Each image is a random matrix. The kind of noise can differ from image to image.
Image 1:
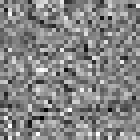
low rank plus noise
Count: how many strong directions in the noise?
one
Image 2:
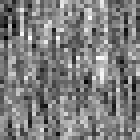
streaked along the columns
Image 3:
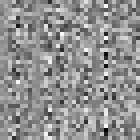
columns of uneven size
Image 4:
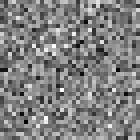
independent entries
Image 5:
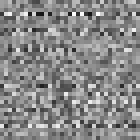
rows of uneven size
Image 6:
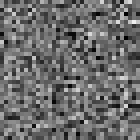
low rank plus noise
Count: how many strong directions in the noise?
five to eight
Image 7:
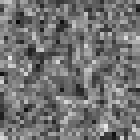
blotchy
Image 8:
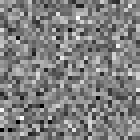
independent entries
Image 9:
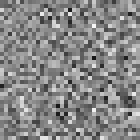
low rank plus noise
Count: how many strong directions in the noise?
five to eight
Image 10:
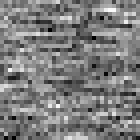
streaked along the rows
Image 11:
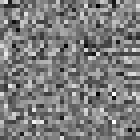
low rank plus noise
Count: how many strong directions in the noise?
five to eight
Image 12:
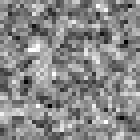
blotchy
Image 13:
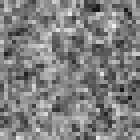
blotchy
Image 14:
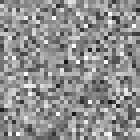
independent entries
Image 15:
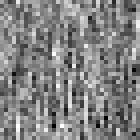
streaked along the columns
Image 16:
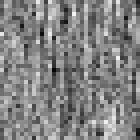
streaked along the columns
